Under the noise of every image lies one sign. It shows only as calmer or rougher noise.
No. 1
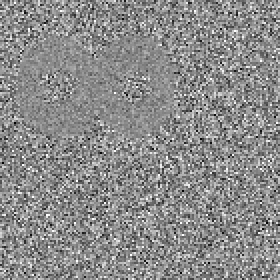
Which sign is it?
infinity sign
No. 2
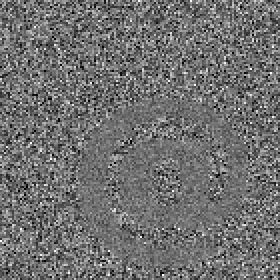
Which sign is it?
at sign
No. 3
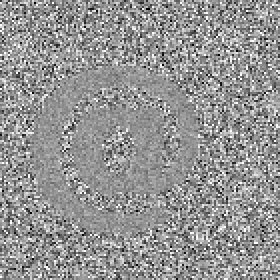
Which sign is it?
at sign
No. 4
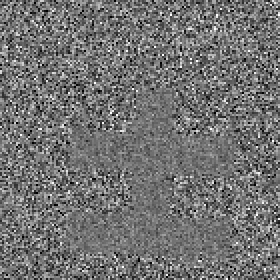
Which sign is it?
plus-minus sign
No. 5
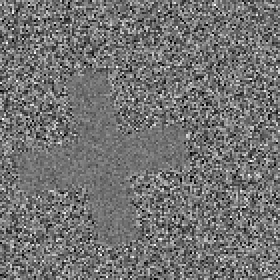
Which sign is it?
plus sign
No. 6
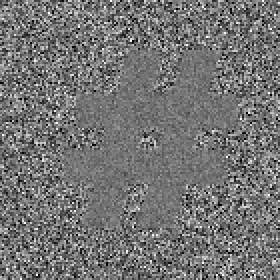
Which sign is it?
hash sign
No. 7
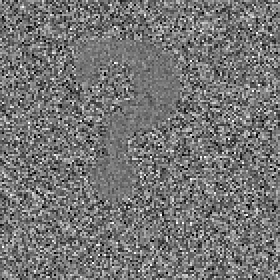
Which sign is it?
question mark
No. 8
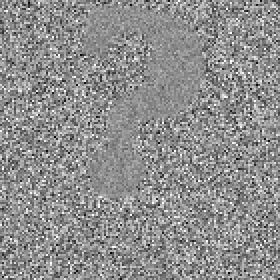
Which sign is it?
question mark
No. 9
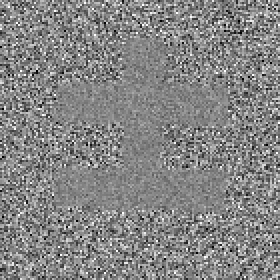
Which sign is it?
plus-minus sign
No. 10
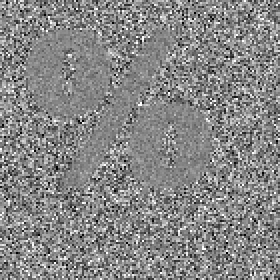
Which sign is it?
percent sign
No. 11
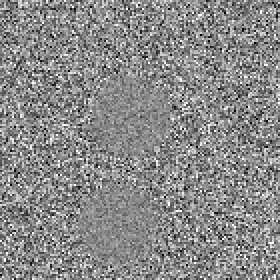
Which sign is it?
colon
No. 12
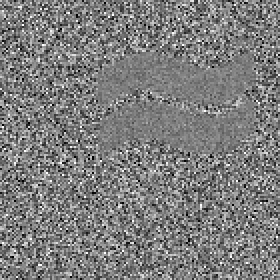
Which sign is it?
approximately sign
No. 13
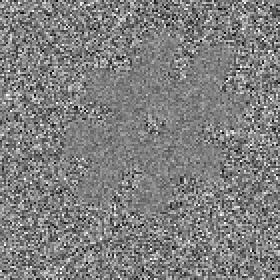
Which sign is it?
hash sign
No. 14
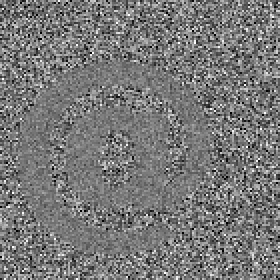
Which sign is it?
at sign
